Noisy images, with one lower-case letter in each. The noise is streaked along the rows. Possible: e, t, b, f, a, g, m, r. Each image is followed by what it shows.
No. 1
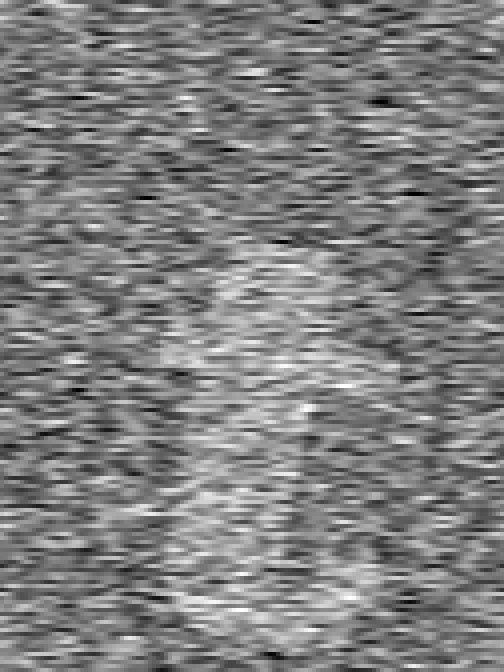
light t
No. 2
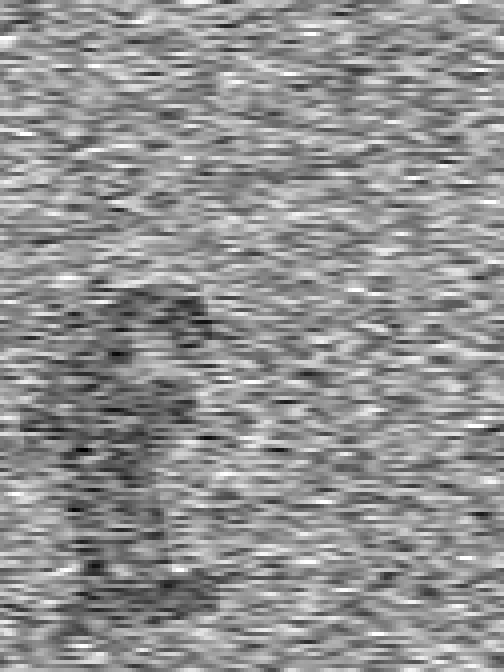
dark f
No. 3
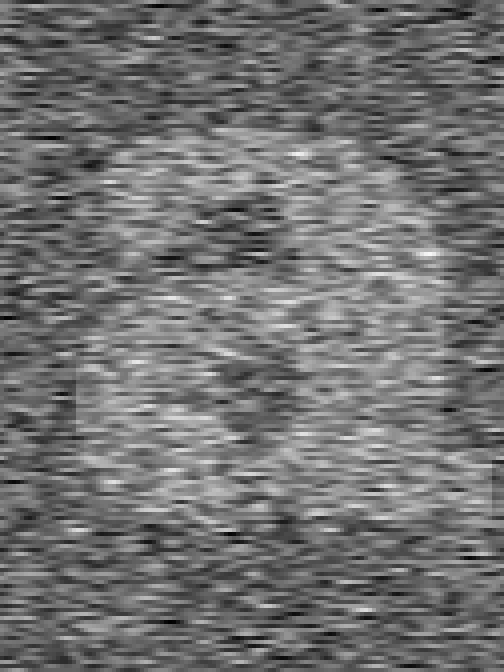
light a
